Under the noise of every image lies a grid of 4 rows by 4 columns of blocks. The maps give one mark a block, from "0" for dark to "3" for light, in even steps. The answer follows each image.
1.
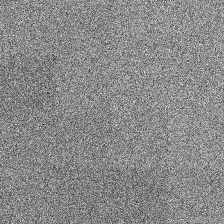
2 2 3 3
0 2 3 3
1 1 2 3
1 0 0 2
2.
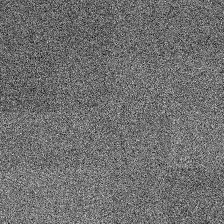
0 0 1 1
0 1 2 2
2 2 2 3
3 3 2 1
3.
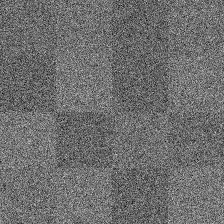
1 2 0 2
0 3 0 3
3 0 2 1
2 3 0 3
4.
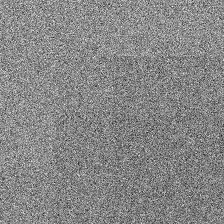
3 3 3 3
3 2 1 1
3 1 0 0
2 1 0 0
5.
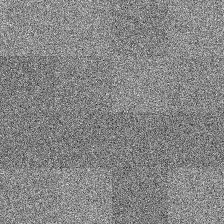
3 3 1 3
0 1 3 2
0 0 0 0
2 3 0 3
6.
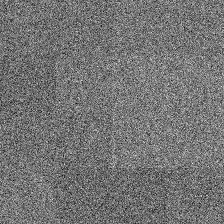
1 1 2 2
0 2 3 3
1 1 3 3
2 0 0 1
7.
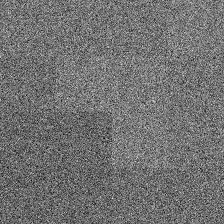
2 2 2 3
1 3 3 2
0 0 3 2
0 0 1 1
